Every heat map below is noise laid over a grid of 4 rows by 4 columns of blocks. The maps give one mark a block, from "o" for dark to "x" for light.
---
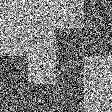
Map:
x x x o
x x o o
o x o x
o o o x
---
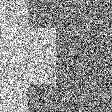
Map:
x o o o
x x o o
x x o o
x o o o
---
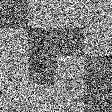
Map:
o x x x
x o o x
x o x o
x x x o
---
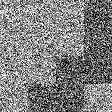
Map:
x x x o
x x x o
x x o o
x o o x
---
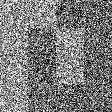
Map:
x x o o
x o x o
x o x o
x o o o
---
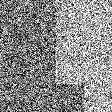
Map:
o o x x
o o x x
o o x x
o o o x
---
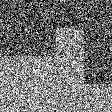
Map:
o o o o
o o x o
x x x o
x x x x
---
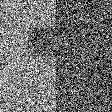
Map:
x x o o
x o o o
x x o o
x x o o
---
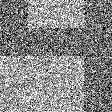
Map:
o x x o
o o o o
x x x o
x x x o
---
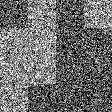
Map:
o x o x
x x o o
x x o o
x o o o
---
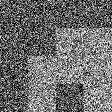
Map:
o o o o
o o x x
o x x x
o x o x
